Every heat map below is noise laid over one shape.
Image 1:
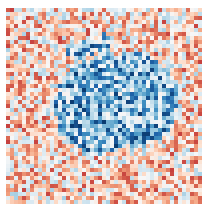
apple
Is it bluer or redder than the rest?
bluer
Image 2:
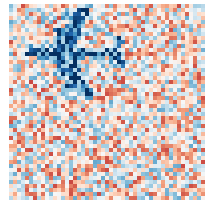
airplane
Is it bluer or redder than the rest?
bluer
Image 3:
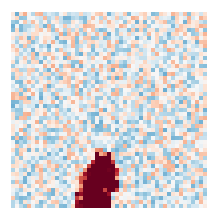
chess knight
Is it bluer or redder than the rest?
redder
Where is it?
bottom middle
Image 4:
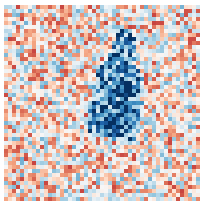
bottle
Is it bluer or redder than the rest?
bluer
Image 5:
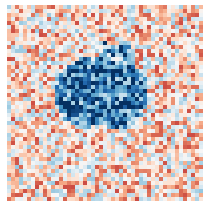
apple
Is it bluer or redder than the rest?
bluer
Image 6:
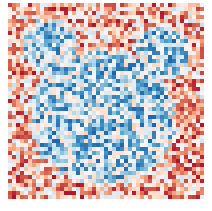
bear's head
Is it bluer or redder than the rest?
bluer
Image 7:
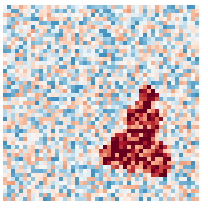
chess pawn
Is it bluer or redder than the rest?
redder
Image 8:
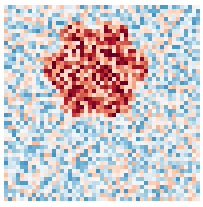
flower
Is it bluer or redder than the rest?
redder
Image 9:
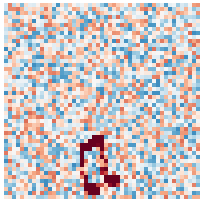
pair of musical notes
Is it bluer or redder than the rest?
redder
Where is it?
bottom middle
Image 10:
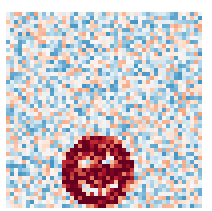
smiling face
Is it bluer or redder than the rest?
redder
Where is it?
bottom middle
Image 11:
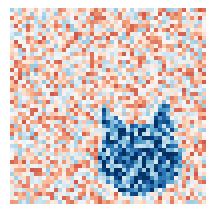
cat's head
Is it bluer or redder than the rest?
bluer
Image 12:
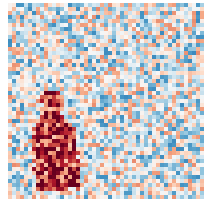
bottle
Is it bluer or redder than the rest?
redder
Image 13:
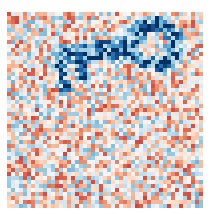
key
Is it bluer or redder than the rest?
bluer
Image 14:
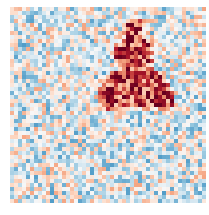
chess pawn
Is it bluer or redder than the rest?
redder
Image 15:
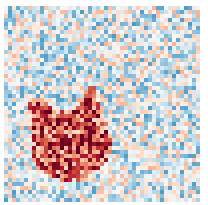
cat's head
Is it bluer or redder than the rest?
redder
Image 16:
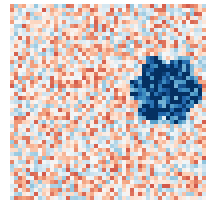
flower
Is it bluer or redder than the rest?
bluer
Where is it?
middle right
